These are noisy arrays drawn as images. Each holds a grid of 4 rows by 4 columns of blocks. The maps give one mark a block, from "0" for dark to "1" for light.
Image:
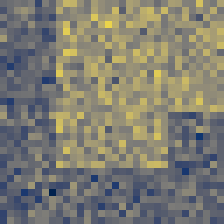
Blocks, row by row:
0 1 1 1
0 1 1 1
0 1 1 0
0 0 0 0
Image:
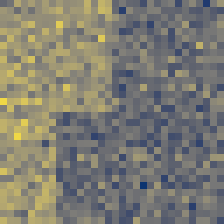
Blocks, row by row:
1 1 0 0
1 1 0 0
1 0 0 0
1 0 0 0
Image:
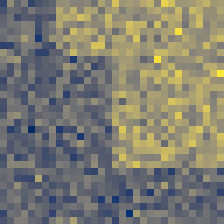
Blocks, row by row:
0 1 1 1
0 0 1 1
0 0 1 1
0 0 0 0
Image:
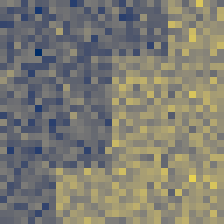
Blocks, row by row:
0 0 0 1
0 0 1 1
0 0 1 1
0 1 1 1
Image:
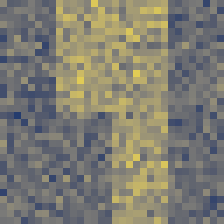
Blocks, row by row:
0 1 1 0
0 1 1 0
0 0 1 0
0 0 1 0
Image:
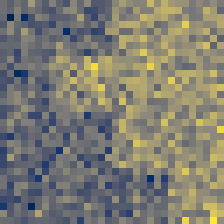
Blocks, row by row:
0 0 1 1
0 1 1 1
0 0 1 1
0 0 0 1
